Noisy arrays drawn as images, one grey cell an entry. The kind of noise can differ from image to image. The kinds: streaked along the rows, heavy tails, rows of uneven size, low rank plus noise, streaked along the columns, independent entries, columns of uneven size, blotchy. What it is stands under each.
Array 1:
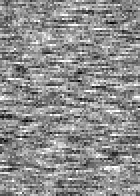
streaked along the rows
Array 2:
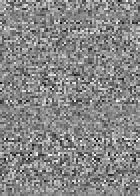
rows of uneven size
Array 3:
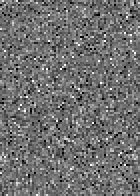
heavy tails
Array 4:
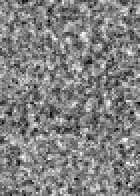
blotchy
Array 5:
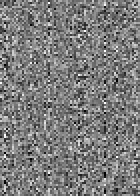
columns of uneven size
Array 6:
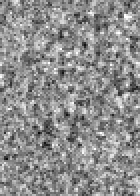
blotchy
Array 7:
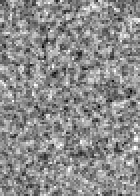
blotchy
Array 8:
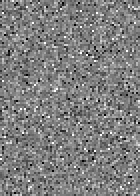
heavy tails
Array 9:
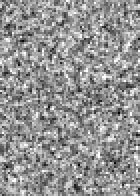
blotchy
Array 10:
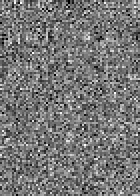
low rank plus noise
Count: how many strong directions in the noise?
five to eight
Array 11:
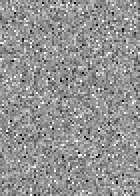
heavy tails
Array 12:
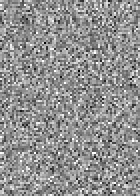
low rank plus noise
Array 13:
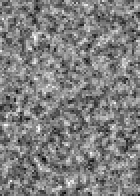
blotchy
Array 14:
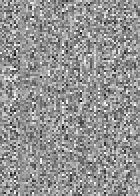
columns of uneven size
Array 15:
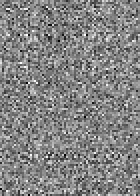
low rank plus noise
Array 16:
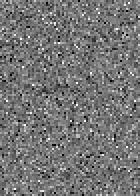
heavy tails
